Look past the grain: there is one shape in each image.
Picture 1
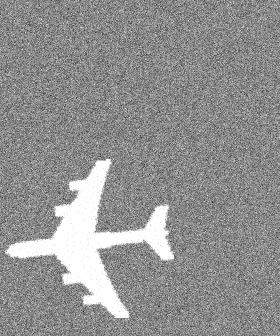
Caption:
light airplane
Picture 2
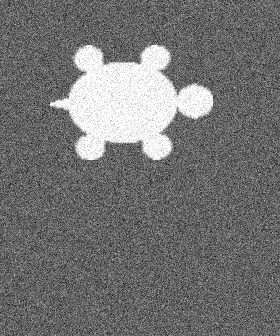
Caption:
light turtle
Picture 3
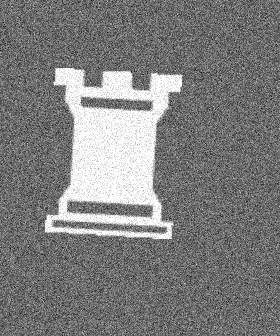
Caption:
light chess rook
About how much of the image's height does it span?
half
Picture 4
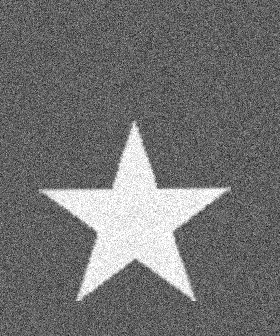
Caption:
light star
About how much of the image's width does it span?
two thirds
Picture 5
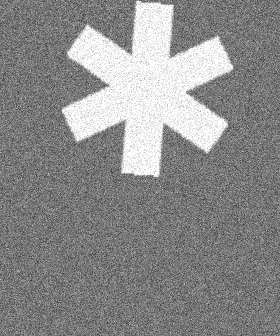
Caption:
light asterisk
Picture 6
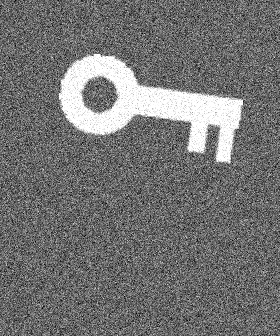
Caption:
light key
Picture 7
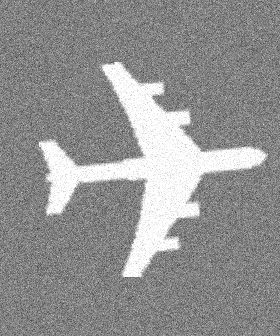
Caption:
light airplane
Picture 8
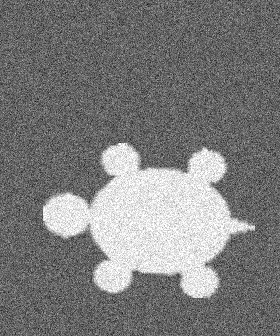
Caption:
light turtle
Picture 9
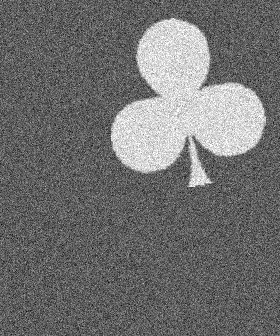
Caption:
light club
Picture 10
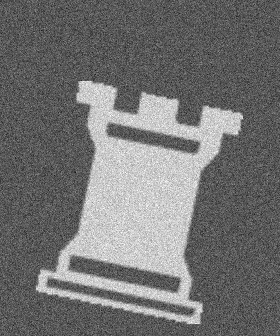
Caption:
light chess rook
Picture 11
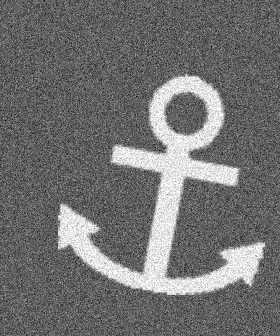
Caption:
light anchor
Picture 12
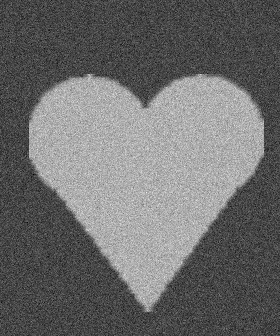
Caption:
light heart
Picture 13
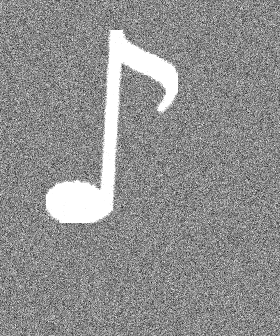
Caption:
light musical note
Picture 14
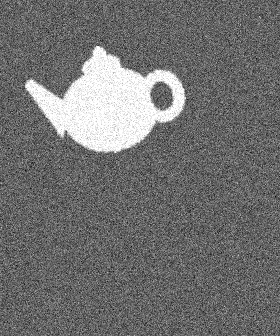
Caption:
light teapot
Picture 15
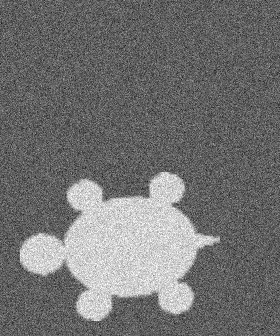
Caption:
light turtle
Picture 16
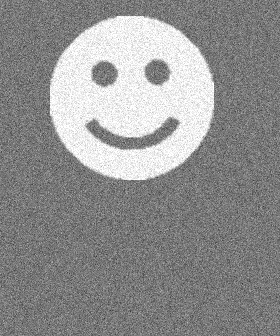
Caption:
light smiling face
